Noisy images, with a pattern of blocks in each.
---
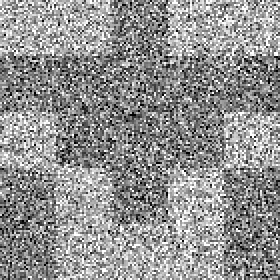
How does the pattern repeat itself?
left and right mirror each other
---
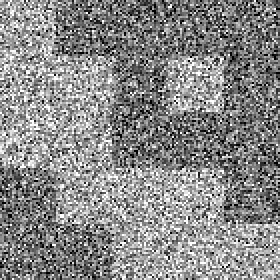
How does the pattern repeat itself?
mirrored about the diagonal from the bottom left
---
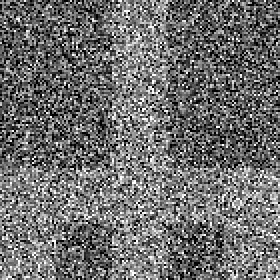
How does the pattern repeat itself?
left and right mirror each other
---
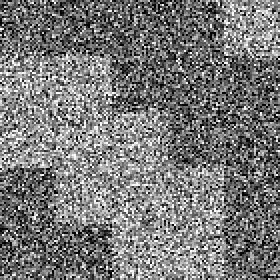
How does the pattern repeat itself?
mirrored about the diagonal from the bottom left
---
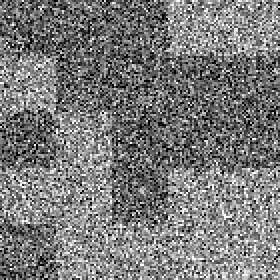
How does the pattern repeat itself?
no symmetry
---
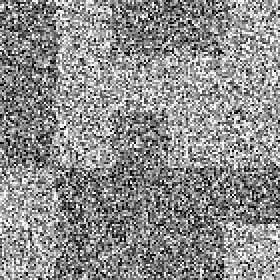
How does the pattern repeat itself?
no symmetry
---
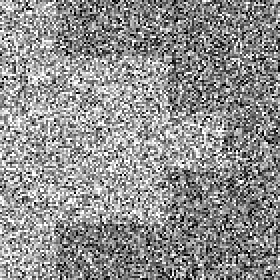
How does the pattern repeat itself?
top and bottom mirror each other
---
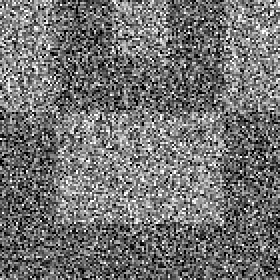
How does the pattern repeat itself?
left and right mirror each other
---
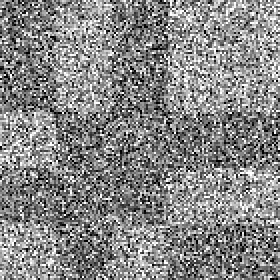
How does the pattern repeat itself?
mirrored about the diagonal from the bottom left
